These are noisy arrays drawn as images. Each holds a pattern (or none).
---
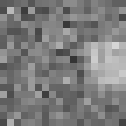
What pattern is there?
one block
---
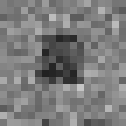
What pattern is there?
one block
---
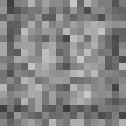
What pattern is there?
bands of rows crossing bands of columns
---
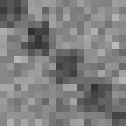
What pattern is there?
blocks along the diagonal
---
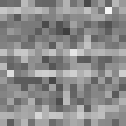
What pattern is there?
bands of rows
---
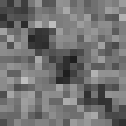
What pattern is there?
blocks along the diagonal
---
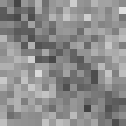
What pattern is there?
a diagonal band
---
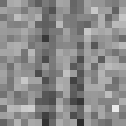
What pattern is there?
bands of columns
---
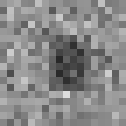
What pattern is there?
one block
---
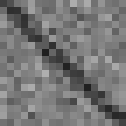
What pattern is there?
a diagonal band
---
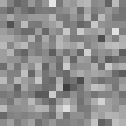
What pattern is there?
only noise
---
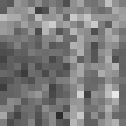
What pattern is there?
bands of rows crossing bands of columns
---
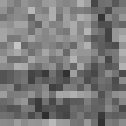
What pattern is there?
bands of rows crossing bands of columns
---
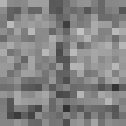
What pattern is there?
bands of rows crossing bands of columns
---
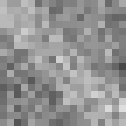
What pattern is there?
a diagonal band
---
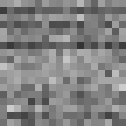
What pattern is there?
bands of rows
